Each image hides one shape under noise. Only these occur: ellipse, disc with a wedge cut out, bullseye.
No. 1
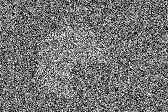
disc with a wedge cut out
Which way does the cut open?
down and right
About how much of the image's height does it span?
two thirds
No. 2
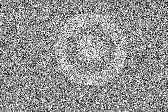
bullseye
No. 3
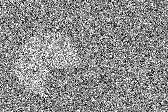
disc with a wedge cut out
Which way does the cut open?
down and right
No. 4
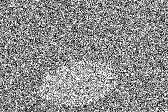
ellipse
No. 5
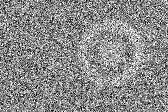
bullseye
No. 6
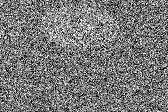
ellipse
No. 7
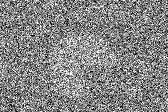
disc with a wedge cut out
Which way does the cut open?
down and right
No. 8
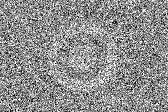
bullseye
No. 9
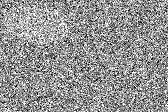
ellipse
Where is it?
top left
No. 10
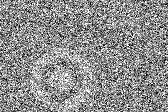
bullseye
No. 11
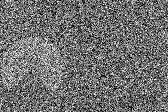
disc with a wedge cut out
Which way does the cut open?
down
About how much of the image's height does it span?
half
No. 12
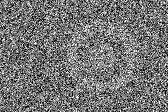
bullseye
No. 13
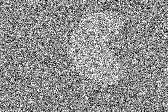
disc with a wedge cut out
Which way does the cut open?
right
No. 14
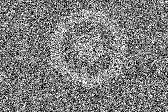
bullseye
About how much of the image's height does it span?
two thirds
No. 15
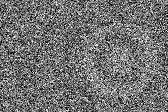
bullseye
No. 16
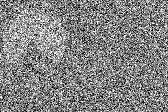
disc with a wedge cut out
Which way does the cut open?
down
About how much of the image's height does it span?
half
